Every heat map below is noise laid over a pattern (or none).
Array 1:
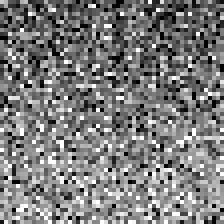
a smooth slope
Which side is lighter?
bottom
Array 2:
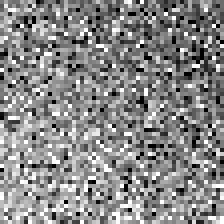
a smooth slope
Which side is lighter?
bottom left
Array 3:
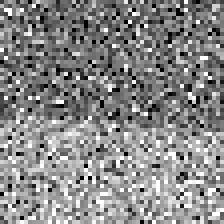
a sharp edge
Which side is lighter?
bottom
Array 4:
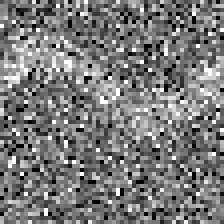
a wavy band
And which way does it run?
left to right
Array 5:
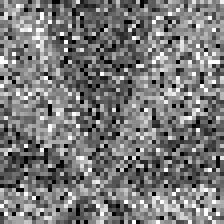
spokes from one point
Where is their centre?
bottom middle
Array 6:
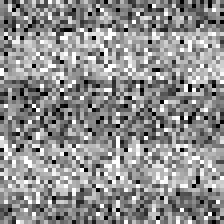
horizontal stripes
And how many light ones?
2
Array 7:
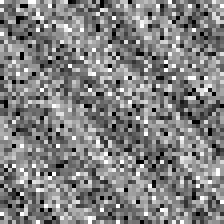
diagonal stripes
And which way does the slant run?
top left to bottom right
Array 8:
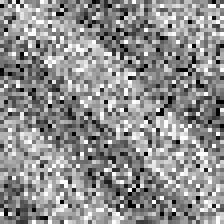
diagonal stripes
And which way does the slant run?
top left to bottom right
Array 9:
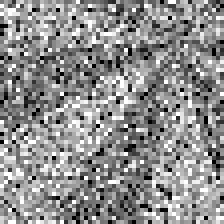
spokes from one point
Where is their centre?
top right
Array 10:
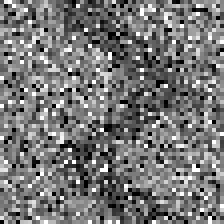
a wavy band
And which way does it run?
top to bottom
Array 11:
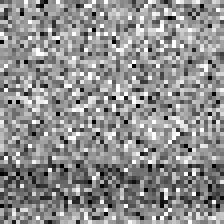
one horizontal stripe
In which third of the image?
bottom
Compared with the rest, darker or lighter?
darker
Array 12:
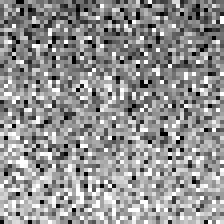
a smooth slope
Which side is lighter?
bottom
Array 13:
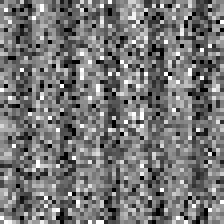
vertical stripes
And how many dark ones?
5
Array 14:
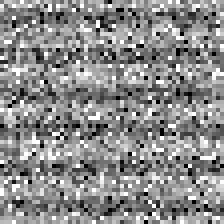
horizontal stripes
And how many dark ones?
6
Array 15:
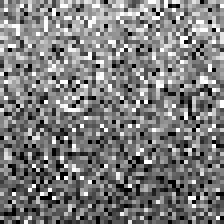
a smooth slope
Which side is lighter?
top
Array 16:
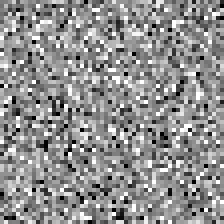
only noise
